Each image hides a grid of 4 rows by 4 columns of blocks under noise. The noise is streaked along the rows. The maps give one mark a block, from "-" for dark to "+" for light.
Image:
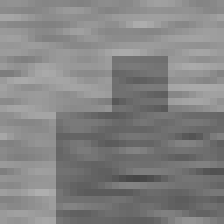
+ + + +
+ + - +
+ - - -
+ - - -
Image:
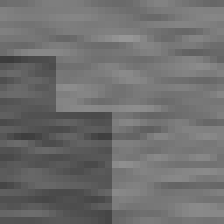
+ + + +
- + + +
- - + +
- - + +
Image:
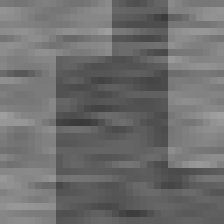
+ + - +
+ - - +
+ - - +
+ - - -
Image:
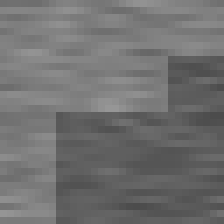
+ + + +
+ + + -
+ - - -
+ - - -
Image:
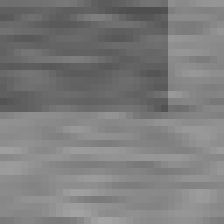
- - - +
- - - +
+ + + +
+ + + +
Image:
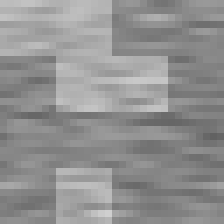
+ + - -
- + + -
- - - -
- + - -
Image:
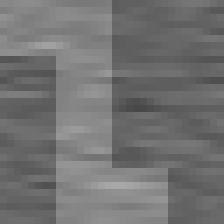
+ + - -
- + - -
- + - -
- + + -
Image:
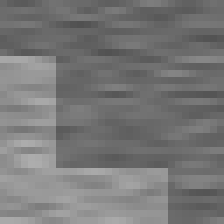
- - - -
+ - - -
+ - - -
+ + + -
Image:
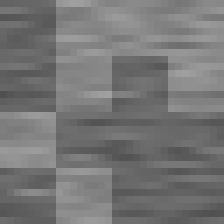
- + + +
- + - +
+ - - -
- + - -
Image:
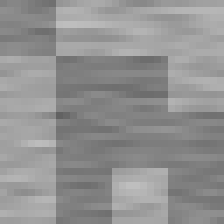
- + + +
+ - - +
+ - - -
+ - + -
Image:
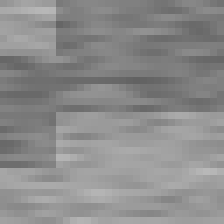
+ - - -
- - - -
- + + +
+ + + +
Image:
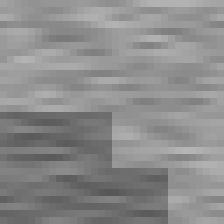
+ + + +
+ + + +
- - + +
- - - +
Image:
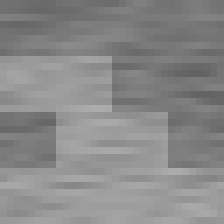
- - - -
+ + - -
- + + -
+ + + +
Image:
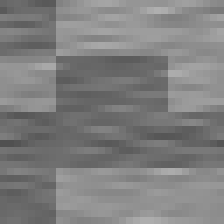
- + + +
+ - - +
- - - -
- + + +
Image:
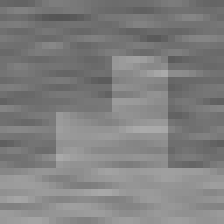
- - - -
- - + -
- + + -
+ + + +
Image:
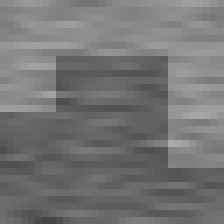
+ + + +
+ - - +
- - - +
- - - -
